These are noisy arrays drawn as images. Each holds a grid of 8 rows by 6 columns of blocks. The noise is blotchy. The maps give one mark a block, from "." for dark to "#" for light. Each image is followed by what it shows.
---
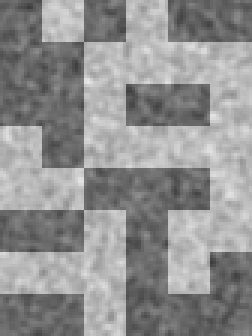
.#.#..
..####
..#..#
#.####
##...#
..#.##
###.#.
..#...
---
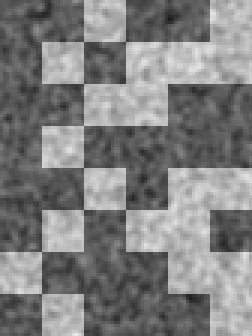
..#..#
.#.###
..##..
.#....
..#.##
.#.##.
#...##
.#...#
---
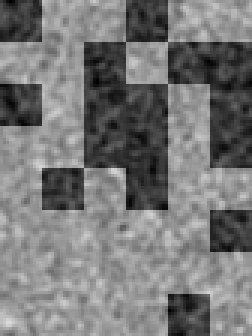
.##.##
##.#..
.#..#.
##..#.
#.#.##
#####.
######
####.#
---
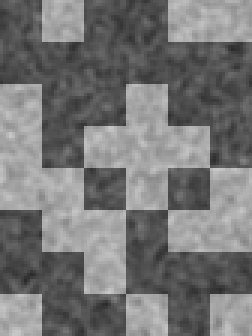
.#..##
......
#..#..
#.###.
##.#.#
.##.##
..#...
#..#.#
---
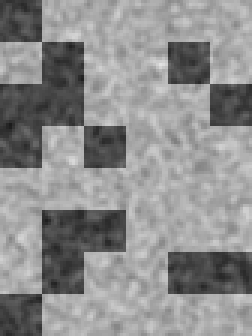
.#####
#.##.#
..###.
.#.###
######
#..###
#.##..
.#####
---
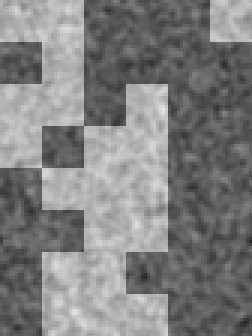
##...#
.#....
##.#..
#.##..
.###..
..##..
.##...
.###..
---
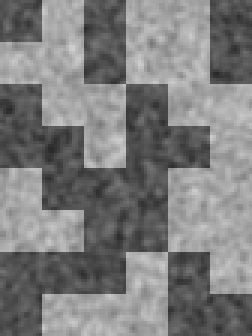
.#.##.
##.##.
.##.##
..#..#
#...##
##..##
...#.#
.###..
